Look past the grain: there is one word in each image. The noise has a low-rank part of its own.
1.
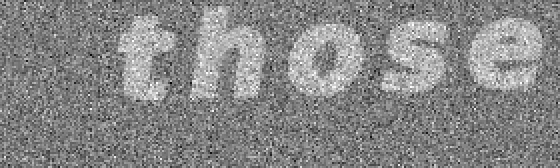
those
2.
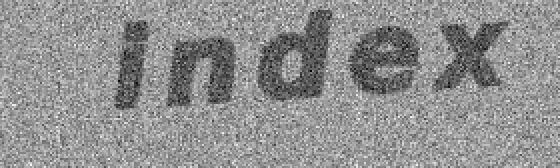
index
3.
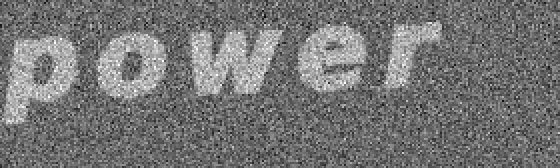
power
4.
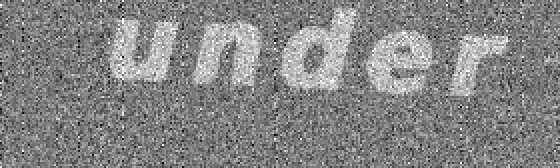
under
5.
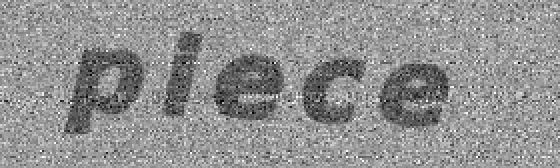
piece
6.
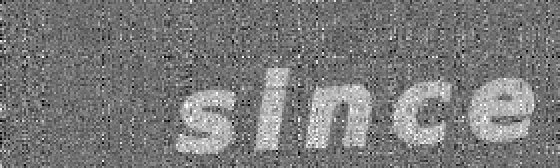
since
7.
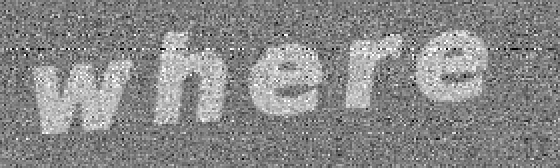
where
